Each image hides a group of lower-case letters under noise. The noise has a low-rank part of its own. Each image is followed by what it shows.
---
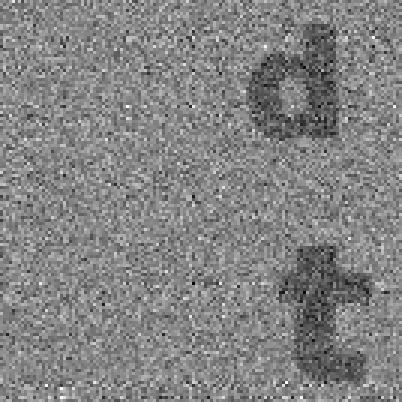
top right: d; bottom right: t
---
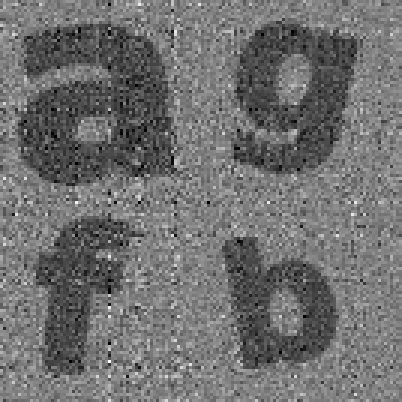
top left: a; top right: g; bottom left: f; bottom right: b
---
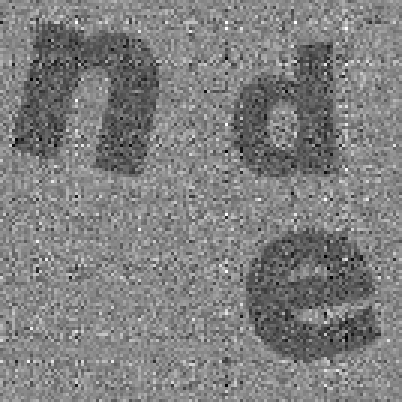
top left: n; top right: d; bottom right: e
